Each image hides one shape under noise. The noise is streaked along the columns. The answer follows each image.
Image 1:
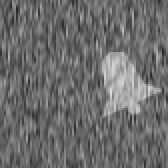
bell
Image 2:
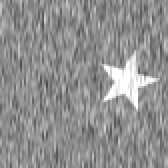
star
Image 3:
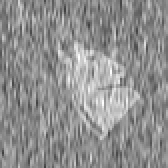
chess knight
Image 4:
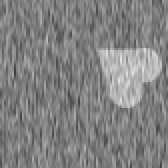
heart
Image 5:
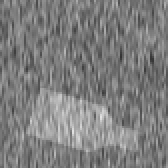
bottle
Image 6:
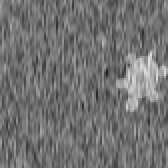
turtle
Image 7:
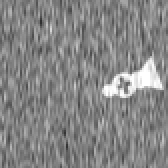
chess bishop
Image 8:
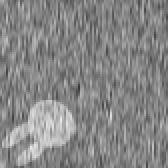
rabbit's head
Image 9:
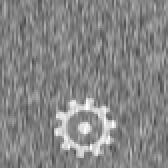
gear
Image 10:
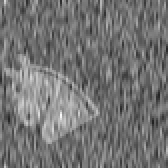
chess knight
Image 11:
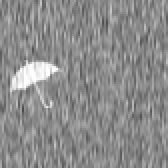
umbrella
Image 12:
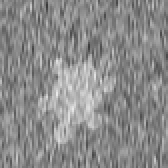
turtle
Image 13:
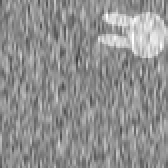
rabbit's head
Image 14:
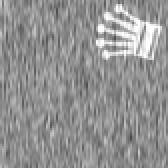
chess queen
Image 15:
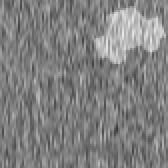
car
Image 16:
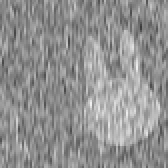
rabbit's head
